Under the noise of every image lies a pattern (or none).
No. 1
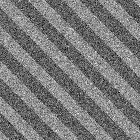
diagonal stripes
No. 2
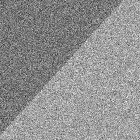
a sharp edge
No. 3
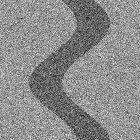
a wavy band
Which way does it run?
top to bottom
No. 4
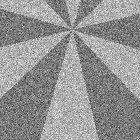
spokes from one point
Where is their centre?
top middle
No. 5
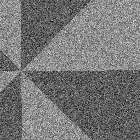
spokes from one point
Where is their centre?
middle left
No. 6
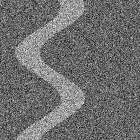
a wavy band
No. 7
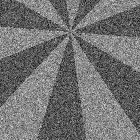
spokes from one point
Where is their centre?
top middle
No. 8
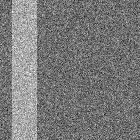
one vertical stripe
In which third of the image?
left
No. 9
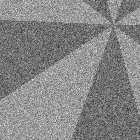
spokes from one point
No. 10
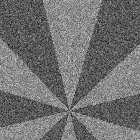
spokes from one point
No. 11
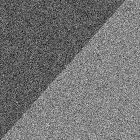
a sharp edge
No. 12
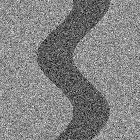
a wavy band
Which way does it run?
top to bottom
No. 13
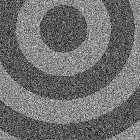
rings round one point
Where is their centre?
top middle
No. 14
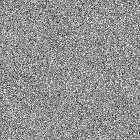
only noise
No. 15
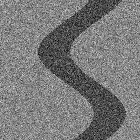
a wavy band
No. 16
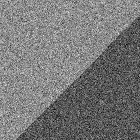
a sharp edge
